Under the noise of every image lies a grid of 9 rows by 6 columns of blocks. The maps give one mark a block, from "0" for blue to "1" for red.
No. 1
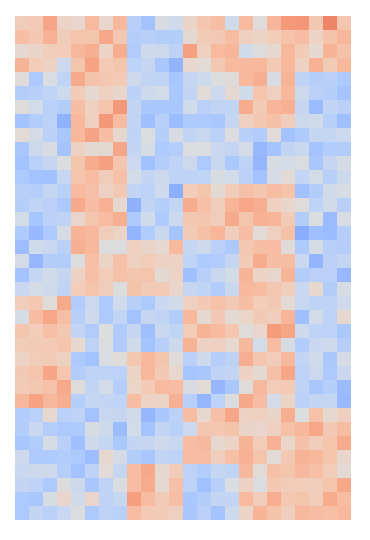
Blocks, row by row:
1 1 0 1 1 1
0 1 0 0 1 0
0 1 0 0 0 0
0 1 0 1 1 0
0 1 1 0 1 0
1 0 0 1 1 0
1 0 1 0 1 0
0 0 0 1 1 1
0 0 1 0 1 1
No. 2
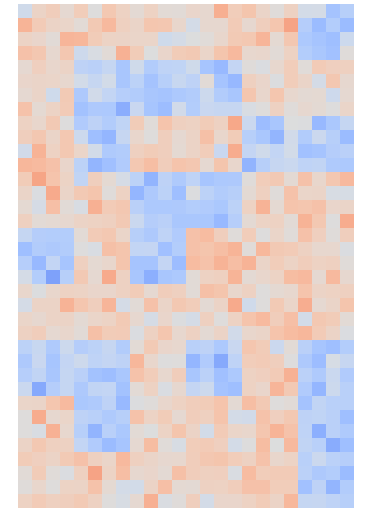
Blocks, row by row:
1 1 1 1 1 0
1 0 0 0 1 1
1 0 1 1 0 0
1 1 0 0 1 1
0 1 0 1 1 1
1 1 1 1 1 1
0 0 1 0 1 0
1 0 1 1 1 0
1 1 1 1 1 0
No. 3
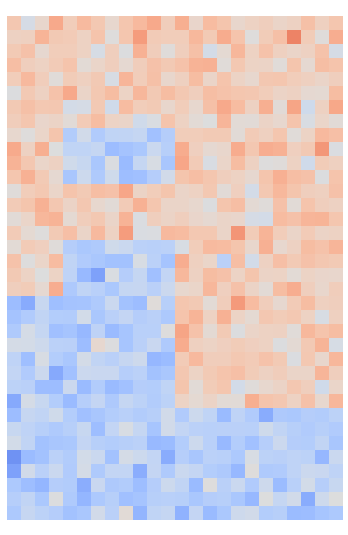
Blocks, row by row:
1 1 1 1 1 1
1 1 1 1 1 1
1 0 0 1 1 1
1 1 1 1 1 1
1 0 0 1 1 1
0 0 0 1 1 1
0 0 0 1 1 1
0 0 0 0 0 0
0 0 0 0 0 0
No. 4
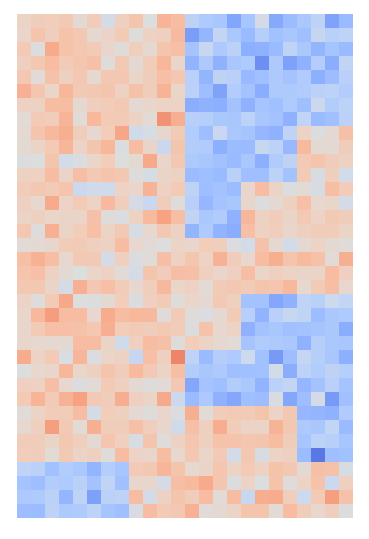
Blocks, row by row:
1 1 1 0 0 0
1 1 1 0 0 0
1 1 1 0 0 1
1 1 1 0 1 1
1 1 1 1 1 1
1 1 1 1 0 0
1 1 1 0 0 0
1 1 1 1 1 0
0 0 1 1 1 1
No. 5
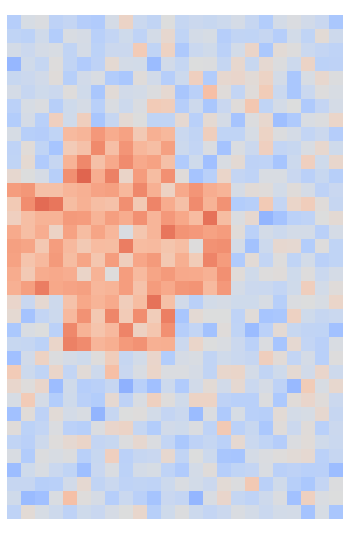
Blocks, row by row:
0 0 0 0 0 0
0 0 0 0 0 0
0 1 1 0 0 0
1 1 1 1 0 0
1 1 1 1 0 0
0 1 1 0 0 0
0 0 0 0 0 0
0 0 0 0 0 0
0 0 0 0 0 0
